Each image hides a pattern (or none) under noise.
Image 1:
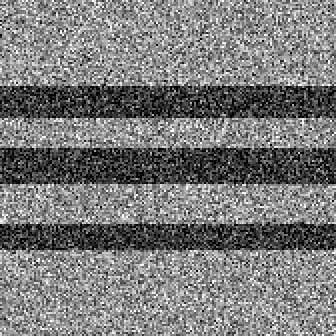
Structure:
bands of rows
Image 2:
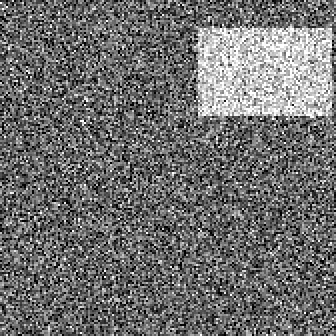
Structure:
one block
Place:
top right
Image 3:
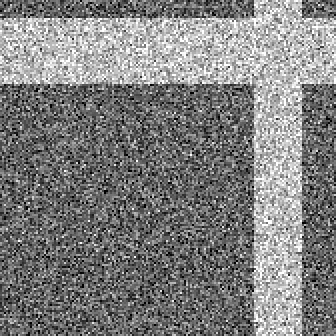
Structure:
bands of rows crossing bands of columns
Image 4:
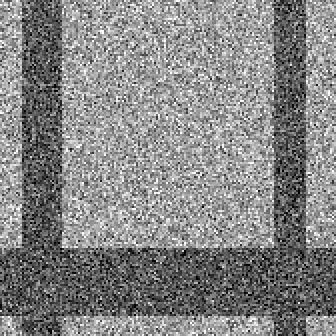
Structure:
bands of rows crossing bands of columns
